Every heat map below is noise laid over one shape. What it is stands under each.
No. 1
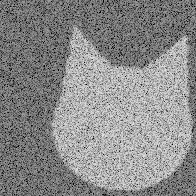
cat's head
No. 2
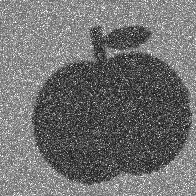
apple
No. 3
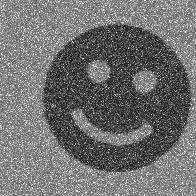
smiling face
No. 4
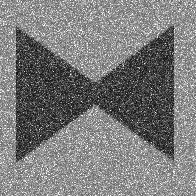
bow tie
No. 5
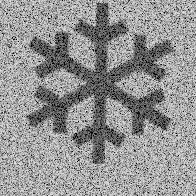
snowflake
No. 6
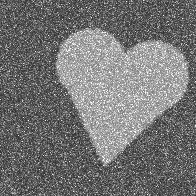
heart
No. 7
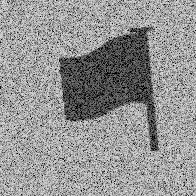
flag
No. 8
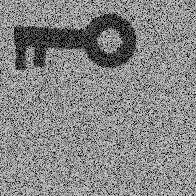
key
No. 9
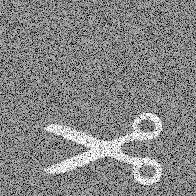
pair of scissors
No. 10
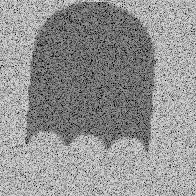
ghost
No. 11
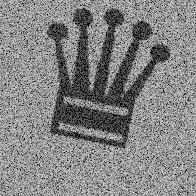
chess queen
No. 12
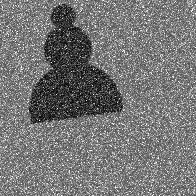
chess pawn
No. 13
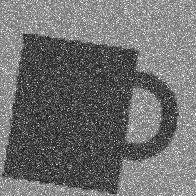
cup
